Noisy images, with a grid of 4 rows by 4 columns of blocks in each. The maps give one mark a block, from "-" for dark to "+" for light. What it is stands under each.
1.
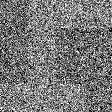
- + + +
- + - -
- + - -
+ + + -
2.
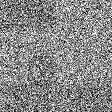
- - + +
+ + + +
+ - + +
- - - -
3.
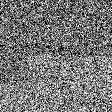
- - - -
- - - -
- + + +
+ + + +
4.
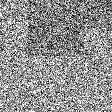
+ - - -
+ - - +
+ + + +
+ + + +
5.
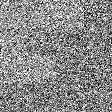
+ + + -
+ - - -
+ + - -
- - - -
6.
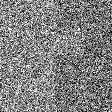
+ + - -
+ + + -
+ + - -
+ + - -
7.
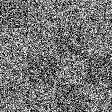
- + + +
+ + - +
+ - + -
+ + - +
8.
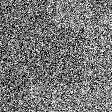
- - + +
- - - +
- - - +
- + + +
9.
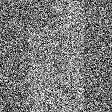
- - + -
- + + -
- + + -
- + + -
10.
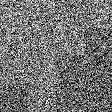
+ + + +
+ + + -
+ + - -
- + - -
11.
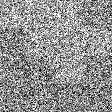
+ + + -
- + + +
- - + -
- - - -
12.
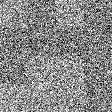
+ - + -
- - - -
- + + -
+ + + -
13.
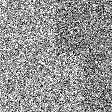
+ + - -
+ + - -
+ + + -
+ + + -
